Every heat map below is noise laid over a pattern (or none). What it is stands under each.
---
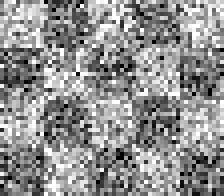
a checkerboard
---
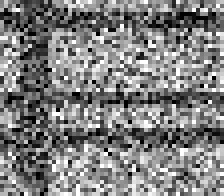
bands of rows crossing bands of columns
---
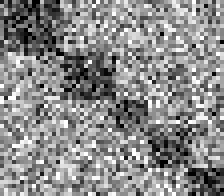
blocks along the diagonal
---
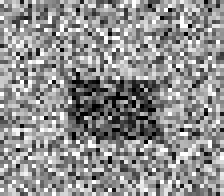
one block
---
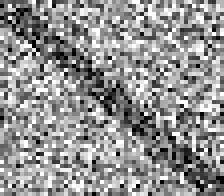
a diagonal band
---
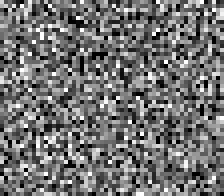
only noise
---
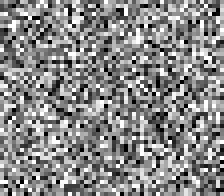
only noise
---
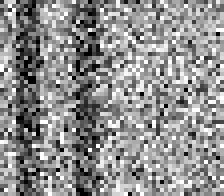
bands of columns
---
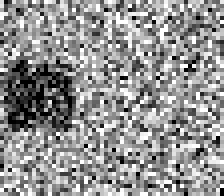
one block
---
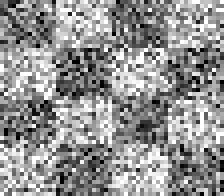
a checkerboard
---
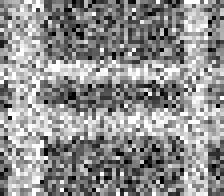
bands of rows crossing bands of columns
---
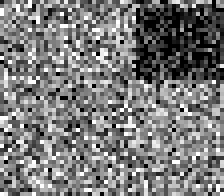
one block
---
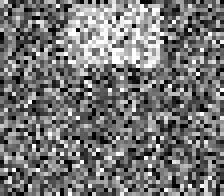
one block
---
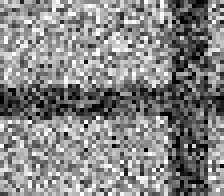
bands of rows crossing bands of columns
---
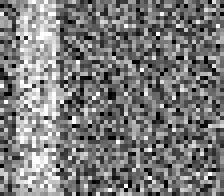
one band of columns
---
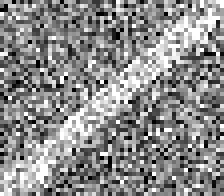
a diagonal band
